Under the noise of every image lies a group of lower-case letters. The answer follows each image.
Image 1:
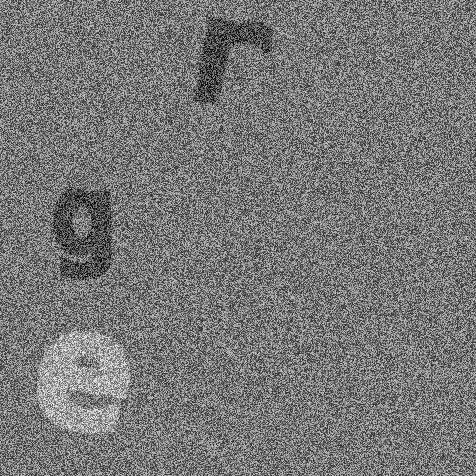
top middle: dark r; middle left: dark g; bottom left: light e
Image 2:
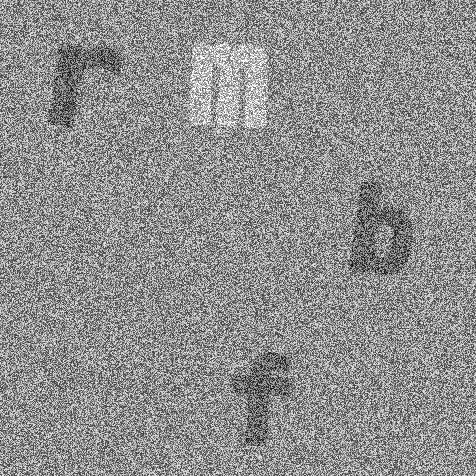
top left: dark r; top middle: light m; middle right: dark b; bottom middle: dark f
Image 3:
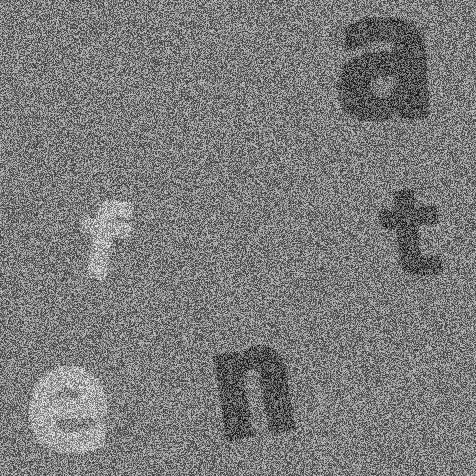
top right: dark a; middle left: light f; middle right: dark t; bottom left: light e; bottom middle: dark n
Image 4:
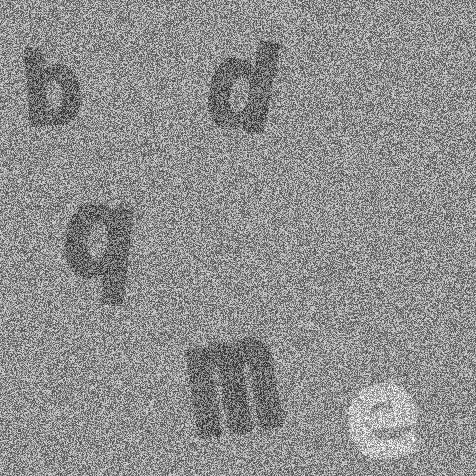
top left: dark b; top middle: dark d; middle left: dark q; bottom middle: dark m; bottom right: light e
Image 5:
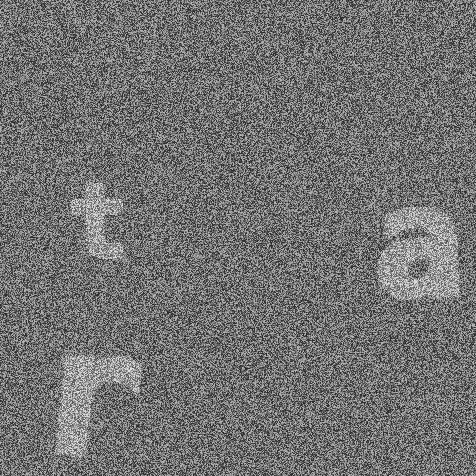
middle left: light t; middle right: light a; bottom left: light r
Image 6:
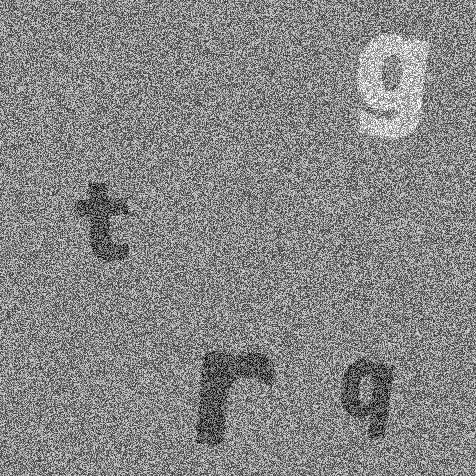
top right: light g; middle left: dark t; bottom middle: dark r; bottom right: dark q
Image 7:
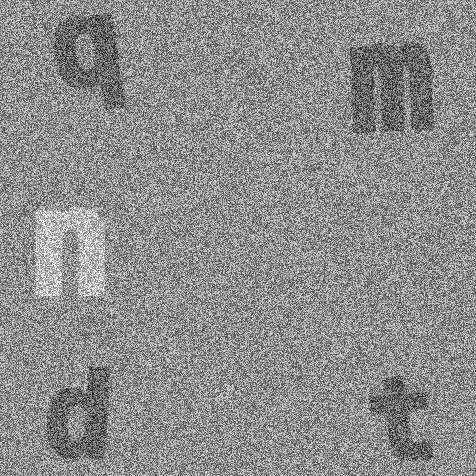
top left: dark q; top right: dark m; middle left: light n; bottom left: dark d; bottom right: dark t
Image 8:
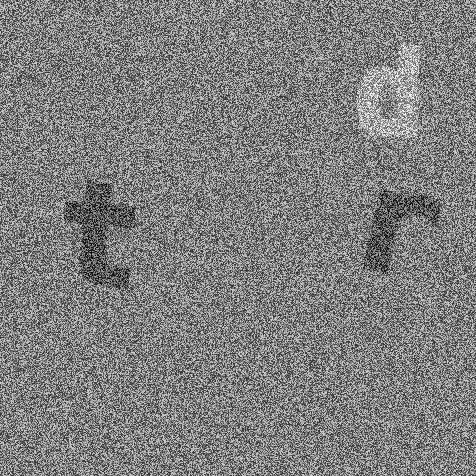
top right: light d; middle left: dark t; middle right: dark r
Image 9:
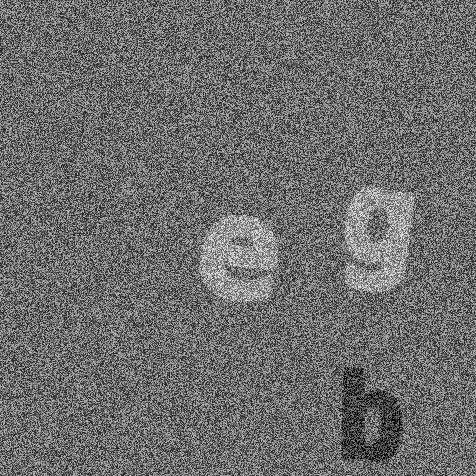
centre: light e; middle right: light g; bottom right: dark b
